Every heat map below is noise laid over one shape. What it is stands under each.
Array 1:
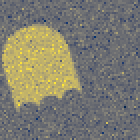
ghost
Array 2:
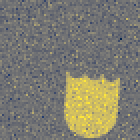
ghost
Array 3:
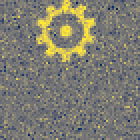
gear
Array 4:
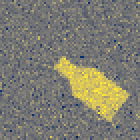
bottle
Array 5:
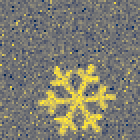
snowflake
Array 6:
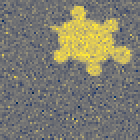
turtle
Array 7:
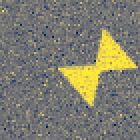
bow tie
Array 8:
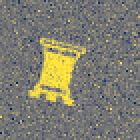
chess rook
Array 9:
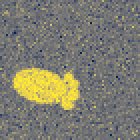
footprint
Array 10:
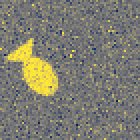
fish
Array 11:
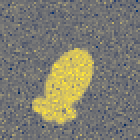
footprint
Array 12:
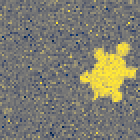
turtle
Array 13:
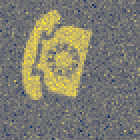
telephone
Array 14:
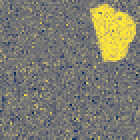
cloud
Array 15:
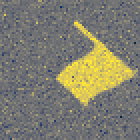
flag
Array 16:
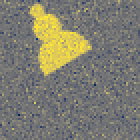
chess pawn
